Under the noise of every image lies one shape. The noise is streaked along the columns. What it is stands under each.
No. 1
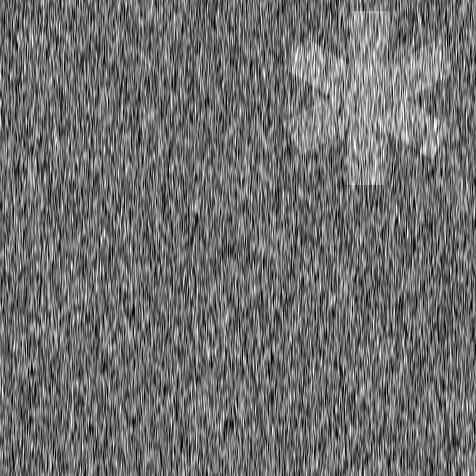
asterisk
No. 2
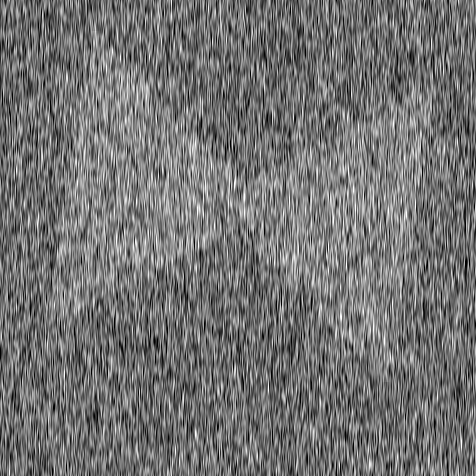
bow tie
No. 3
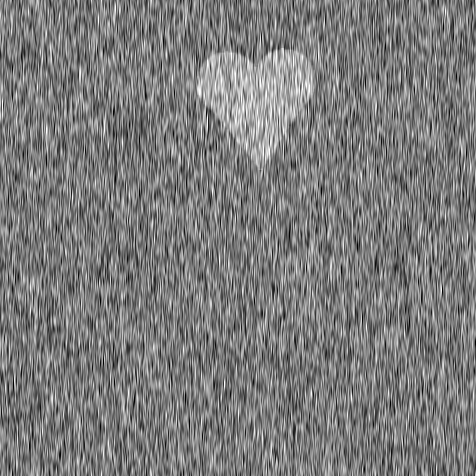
heart
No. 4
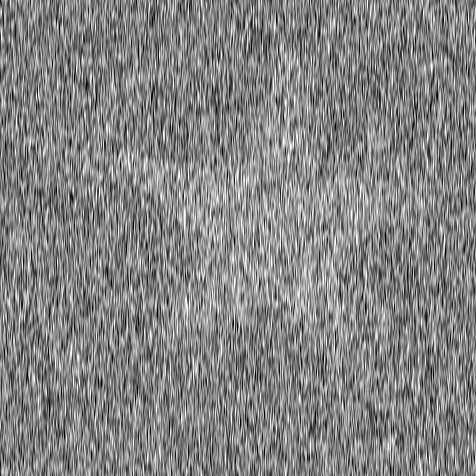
star
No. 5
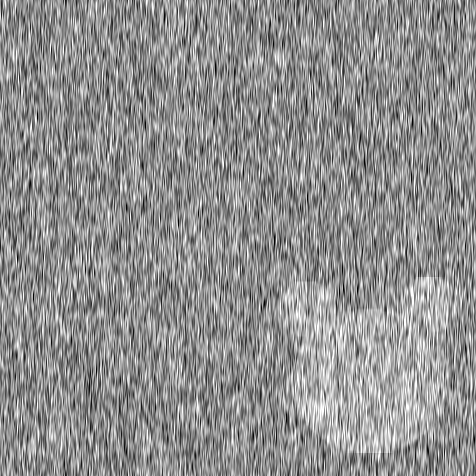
bear's head
